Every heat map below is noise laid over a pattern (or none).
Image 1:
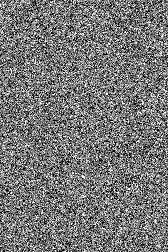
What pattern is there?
only noise
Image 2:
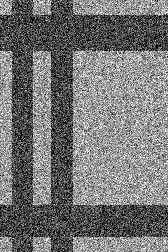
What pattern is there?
bands of rows crossing bands of columns
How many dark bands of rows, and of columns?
2 and 2
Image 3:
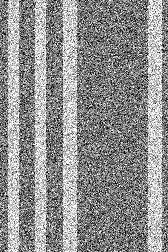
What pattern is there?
bands of columns
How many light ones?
4
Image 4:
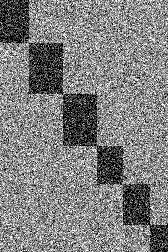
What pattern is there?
blocks along the diagonal
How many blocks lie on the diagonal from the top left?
6
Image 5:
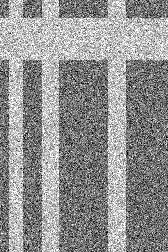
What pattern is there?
bands of rows crossing bands of columns
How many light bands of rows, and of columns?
1 and 3
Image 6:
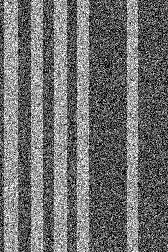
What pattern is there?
bands of columns
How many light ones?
5
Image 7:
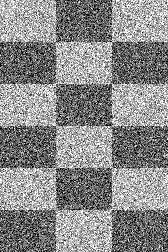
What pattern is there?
a checkerboard
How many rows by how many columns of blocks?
6 by 3
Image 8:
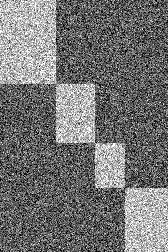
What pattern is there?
blocks along the diagonal
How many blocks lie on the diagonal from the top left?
4
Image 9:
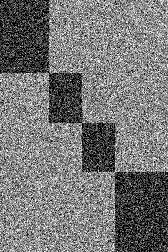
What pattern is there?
blocks along the diagonal
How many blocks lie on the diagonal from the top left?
4
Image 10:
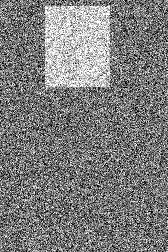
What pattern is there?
one block
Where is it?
top middle
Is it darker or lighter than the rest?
lighter
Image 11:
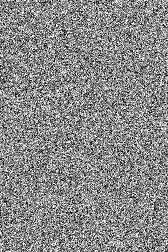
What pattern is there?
only noise
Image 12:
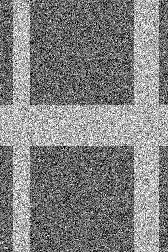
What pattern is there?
bands of rows crossing bands of columns
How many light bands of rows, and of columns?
1 and 2
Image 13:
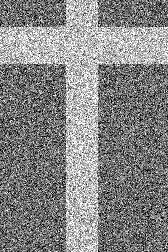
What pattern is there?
bands of rows crossing bands of columns
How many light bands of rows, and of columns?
1 and 1
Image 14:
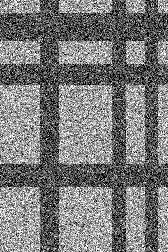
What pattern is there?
bands of rows crossing bands of columns
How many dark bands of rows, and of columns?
3 and 3
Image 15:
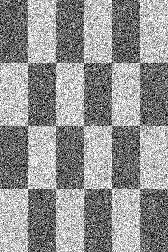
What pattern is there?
a checkerboard
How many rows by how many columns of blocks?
4 by 6
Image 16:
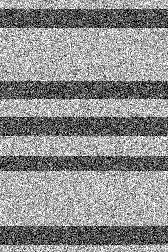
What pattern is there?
bands of rows
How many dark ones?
5
